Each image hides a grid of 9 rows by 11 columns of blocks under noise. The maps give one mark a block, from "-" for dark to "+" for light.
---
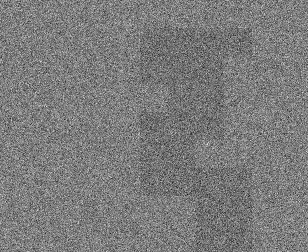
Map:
+ + + + + + + + + + +
+ + + + + - - - - + +
+ + + + + - - - + + +
+ + + + + + - - + + +
+ + + + + - - - + + +
+ + + + + - - + + + +
+ + + + + - - - - + +
+ + + + + + + - - + +
+ + + + + + + - - + +
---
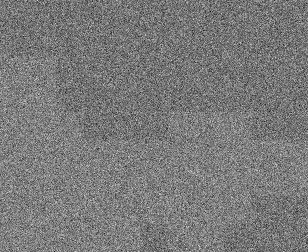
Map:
- - - - - - - - - - -
- - - - - - - - - - -
+ + - - - - - - - - -
+ + - - - - - - - - -
+ + + - - - + + + - -
+ + + + + + + + + + +
+ + + + + + + + + + +
+ + + + + + + + + - -
+ + + + + - + + - - -
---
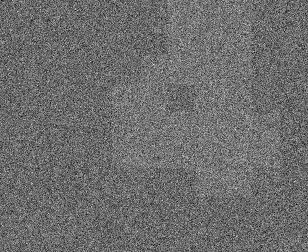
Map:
- - - - - - + + + - -
- - - - - - + + + - -
- - - - - + + + + - -
- - - - + + - + + - -
- - - - + + + + + + -
- - - - + + + + + + -
- - - - - - - + + - -
- - - - - - - - - - -
- - - - - - - - - - -
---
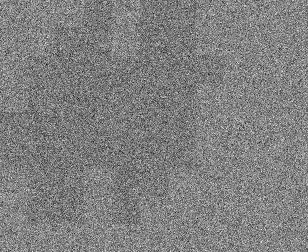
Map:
+ + + - + - - + + + +
+ + - - + - - + + + +
+ - - - - - - - + + +
+ - - - - - - + + + +
- - - - - - - + + + +
- - - - - - - + + + +
+ - - + - - + + + + +
+ - - + - + + + + + +
+ + + + + + + + + + +
